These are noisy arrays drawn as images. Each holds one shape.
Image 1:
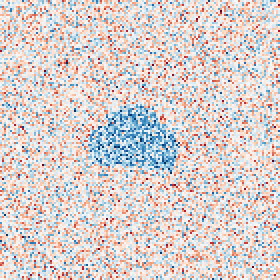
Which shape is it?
cloud
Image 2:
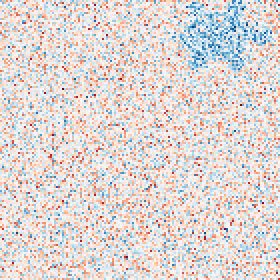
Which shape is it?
turtle
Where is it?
top right
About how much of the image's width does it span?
a third
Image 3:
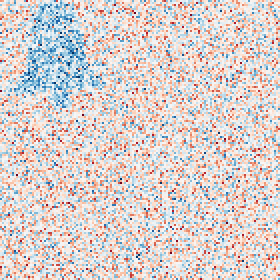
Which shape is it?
bell
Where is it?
top left
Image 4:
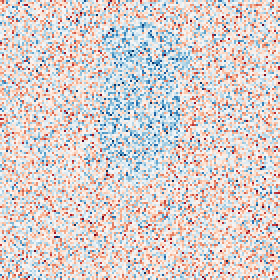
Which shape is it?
footprint
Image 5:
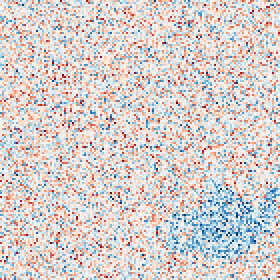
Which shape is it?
teapot
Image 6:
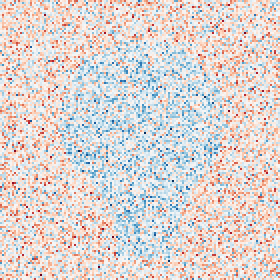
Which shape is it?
light bulb
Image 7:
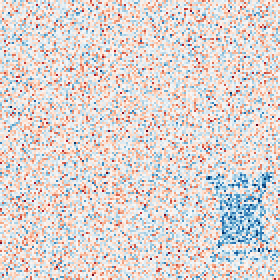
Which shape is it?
chess rook
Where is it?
bottom right
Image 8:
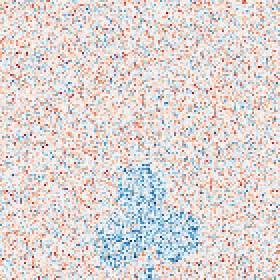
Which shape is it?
club
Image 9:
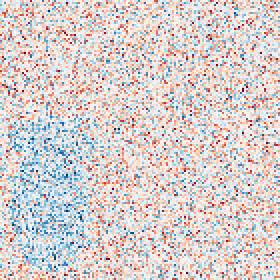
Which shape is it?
footprint
